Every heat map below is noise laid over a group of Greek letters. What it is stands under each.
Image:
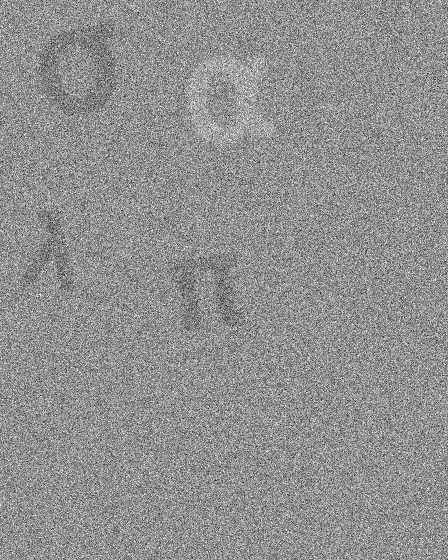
top left: dark sigma; top middle: light alpha; middle left: dark lambda; centre: dark pi
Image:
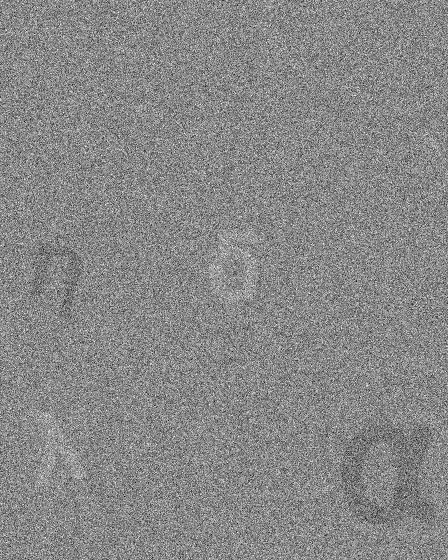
middle left: dark eta; centre: light delta; bottom left: light lambda; bottom right: dark alpha
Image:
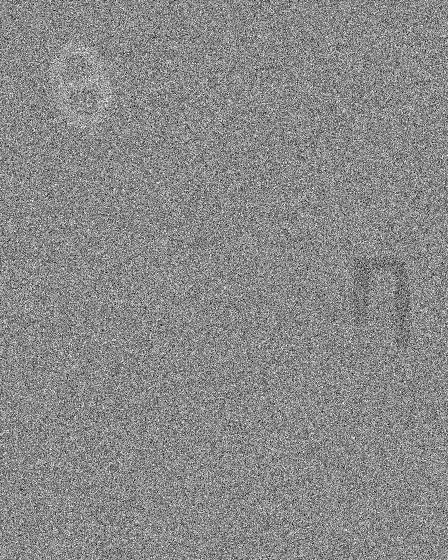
top left: light theta; middle right: dark eta
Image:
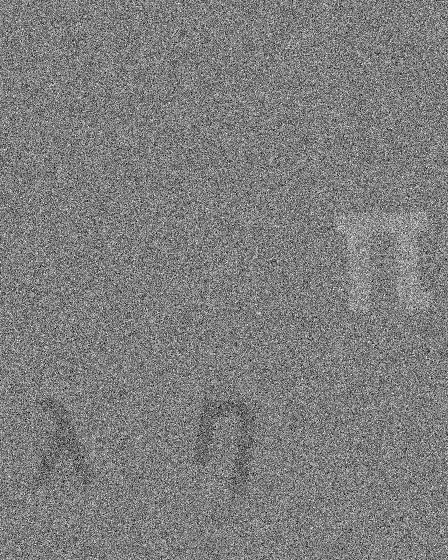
middle right: light pi; bottom left: dark lambda; bottom middle: dark eta
